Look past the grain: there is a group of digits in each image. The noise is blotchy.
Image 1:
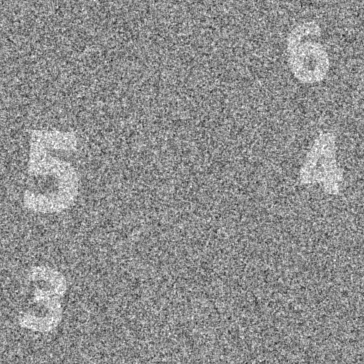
top right: 6; middle left: 5; middle right: 4; bottom left: 3
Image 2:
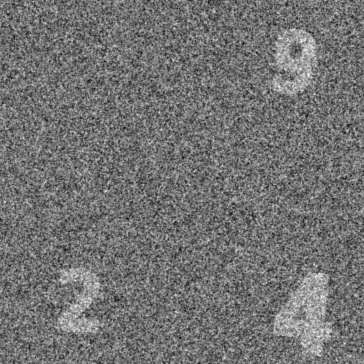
top right: 9; bottom left: 2; bottom right: 4
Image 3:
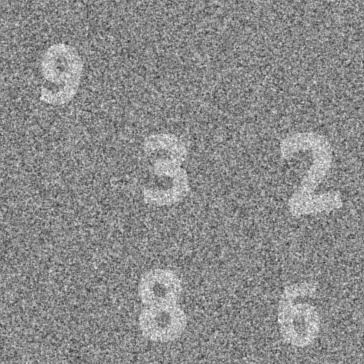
top left: 9; centre: 3; middle right: 2; bottom middle: 8; bottom right: 6
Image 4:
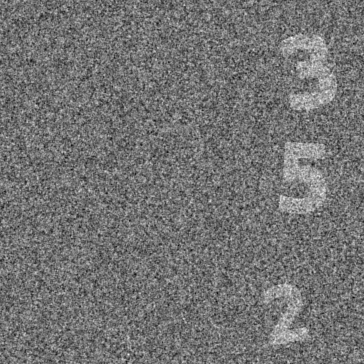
top right: 3; middle right: 5; bottom right: 2
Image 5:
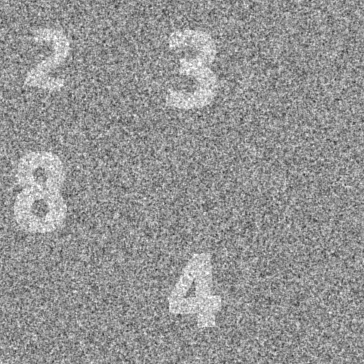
top left: 2; top middle: 3; middle left: 8; bottom middle: 4
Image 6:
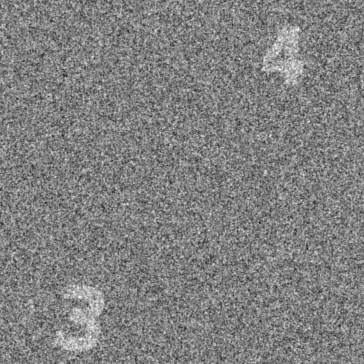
top right: 4; bottom left: 3
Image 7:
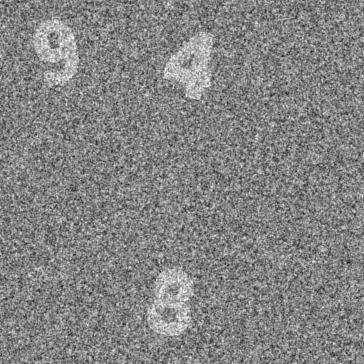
top left: 9; top middle: 4; bottom middle: 8
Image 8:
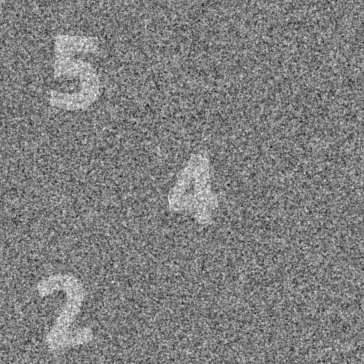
top left: 5; centre: 4; bottom left: 2
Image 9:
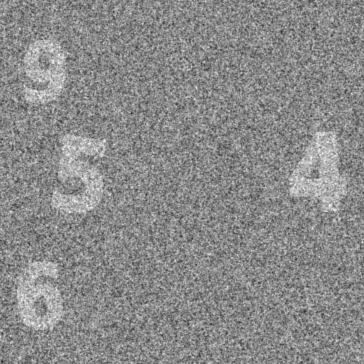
top left: 9; middle left: 5; middle right: 4; bottom left: 6
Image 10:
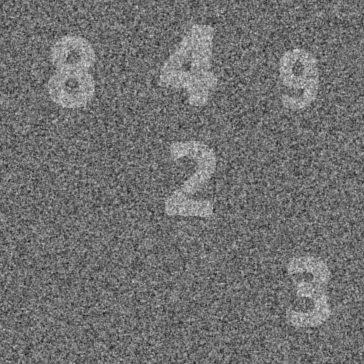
top left: 8; top middle: 4; top right: 9; centre: 2; bottom right: 3
